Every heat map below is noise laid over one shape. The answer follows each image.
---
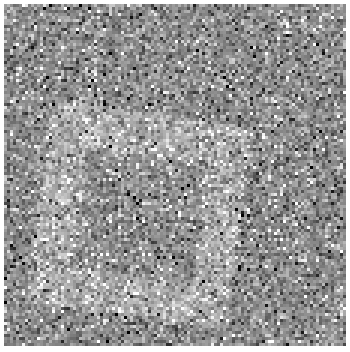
square frame
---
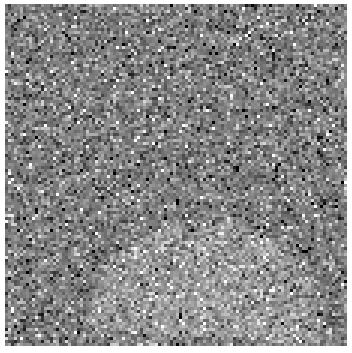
half disc
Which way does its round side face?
up
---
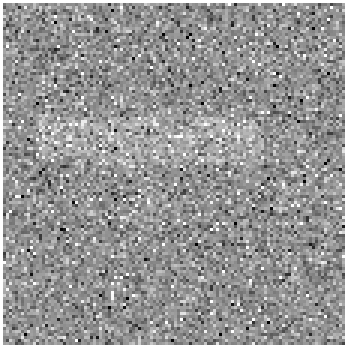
bar
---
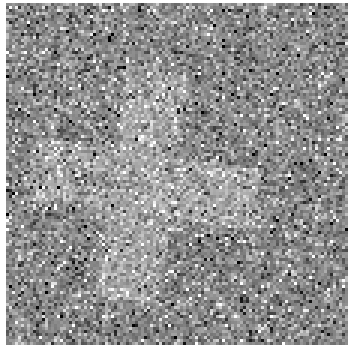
cross
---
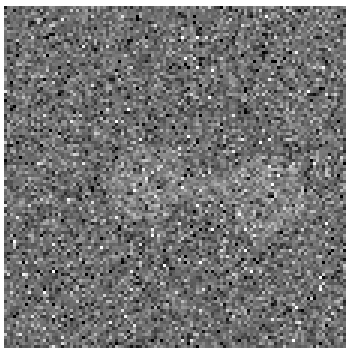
dumbbell
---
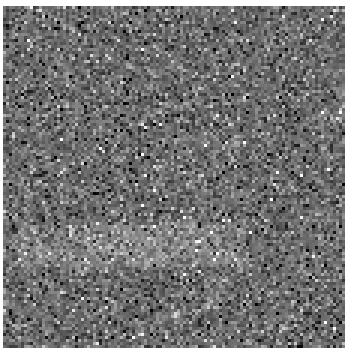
bar
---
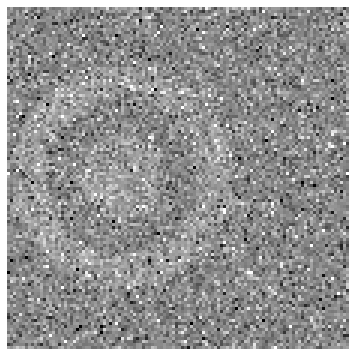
bullseye
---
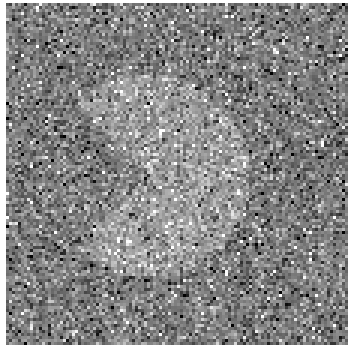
disc with a wedge cut out
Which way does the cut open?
left
